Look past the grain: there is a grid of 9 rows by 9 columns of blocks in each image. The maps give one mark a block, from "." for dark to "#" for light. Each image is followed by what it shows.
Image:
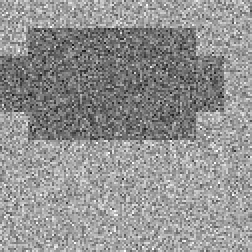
# # # # # # # # #
# . . . . . . # #
. . . . . . . . #
. . . . . . . . #
# . . . . . . # #
# # # # # # # # #
# # # # # # # # #
# # # # # # # # #
# # # # # # # # #
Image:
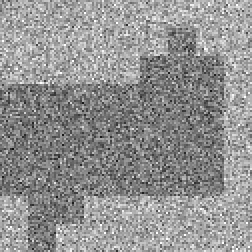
# # # # # # # # #
# # # # # # . # #
# # # # # . . . #
. . . . . . . . #
. . . . . . . . #
. . . . . . . . #
. . . . . . . . #
# . . # # # # # #
# . # # # # # # #
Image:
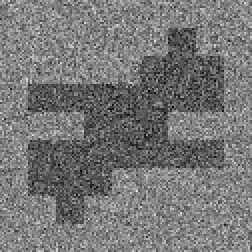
# # # # # # # # #
# # # # # # . # #
# # # # # . . . #
# . . . . . . . #
# # # . . . # # #
# . . . . . . . #
# . . . # # # # #
# # . # # # # # #
# # # # # # # # #
